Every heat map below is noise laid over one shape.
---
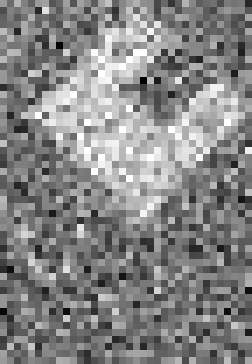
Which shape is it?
square with a notch
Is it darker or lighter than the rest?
lighter
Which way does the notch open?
up and right
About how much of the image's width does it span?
nearly all
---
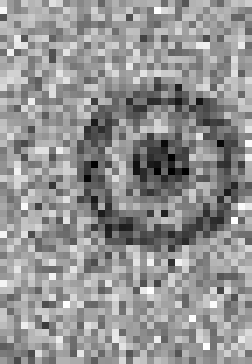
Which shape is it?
bullseye
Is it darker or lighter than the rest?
darker
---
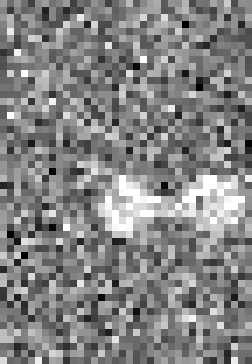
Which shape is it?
dumbbell
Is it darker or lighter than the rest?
lighter
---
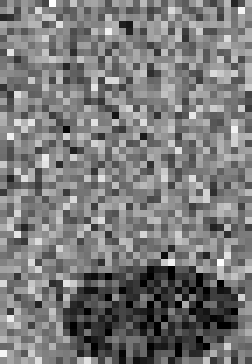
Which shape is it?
ellipse
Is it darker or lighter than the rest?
darker
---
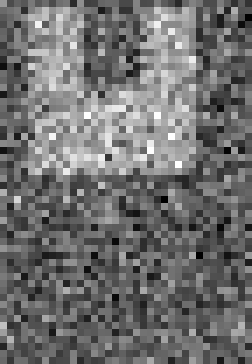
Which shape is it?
square with a notch
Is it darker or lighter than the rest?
lighter
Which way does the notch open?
up
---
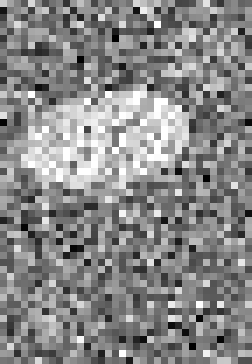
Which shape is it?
ellipse
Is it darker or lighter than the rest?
lighter
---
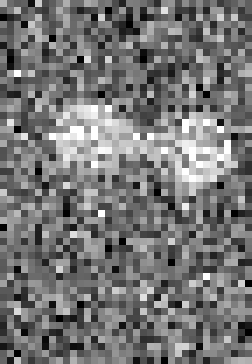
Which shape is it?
dumbbell
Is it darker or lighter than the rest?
lighter
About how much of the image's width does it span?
two thirds
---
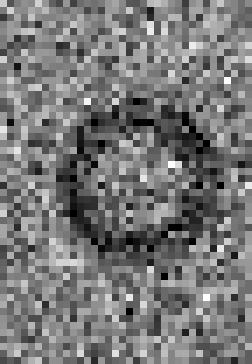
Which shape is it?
ring
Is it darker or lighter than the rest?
darker
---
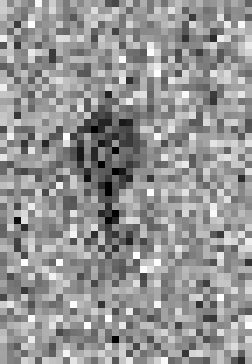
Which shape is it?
lollipop
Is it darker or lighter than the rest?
darker
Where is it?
centre
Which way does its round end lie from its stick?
up
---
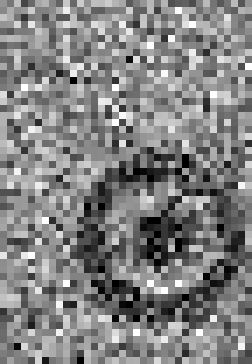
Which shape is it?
bullseye
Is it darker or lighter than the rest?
darker
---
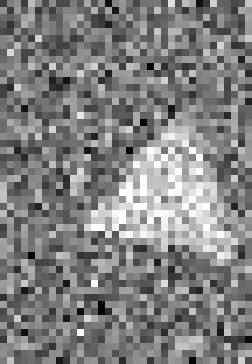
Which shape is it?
triangle
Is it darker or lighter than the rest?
lighter
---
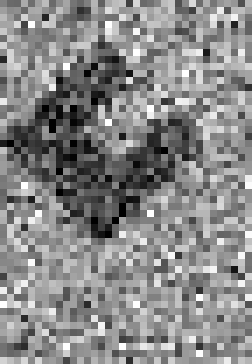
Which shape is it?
square with a notch
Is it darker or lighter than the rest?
darker
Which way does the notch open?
up and right
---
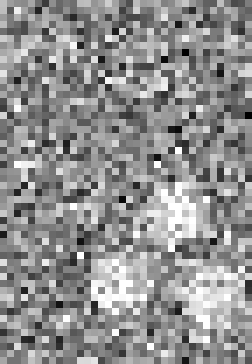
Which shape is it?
three dots
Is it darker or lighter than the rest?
lighter
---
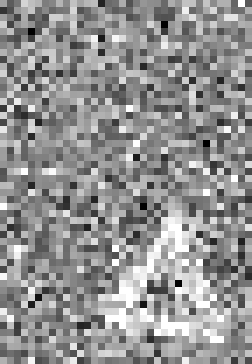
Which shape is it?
triangle frame
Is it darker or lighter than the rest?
lighter
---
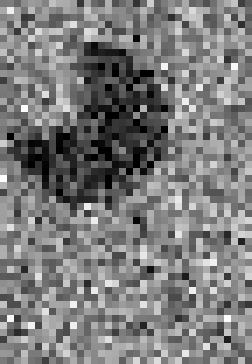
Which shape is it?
disc with a wedge cut out
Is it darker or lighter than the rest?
darker
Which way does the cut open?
up and left
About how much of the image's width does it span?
two thirds
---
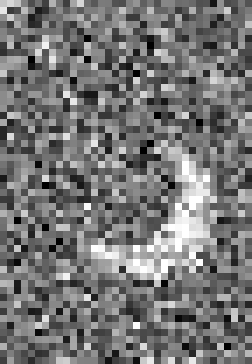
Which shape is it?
crescent
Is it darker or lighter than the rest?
lighter
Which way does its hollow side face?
up and left
